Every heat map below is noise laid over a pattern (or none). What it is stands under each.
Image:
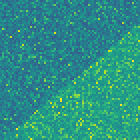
a sharp edge
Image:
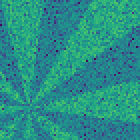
spokes from one point
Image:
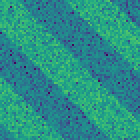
diagonal stripes
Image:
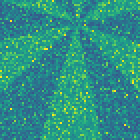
spokes from one point
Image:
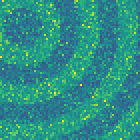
rings round one point
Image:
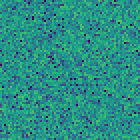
only noise
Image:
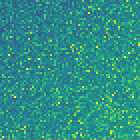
a smooth slope
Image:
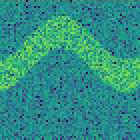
a wavy band
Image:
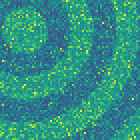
rings round one point
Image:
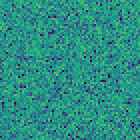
only noise
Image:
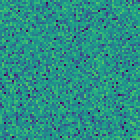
only noise
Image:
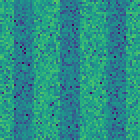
vertical stripes
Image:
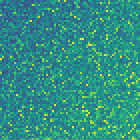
a smooth slope
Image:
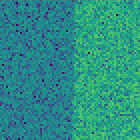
a sharp edge
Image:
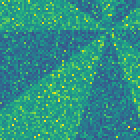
spokes from one point
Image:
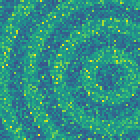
rings round one point
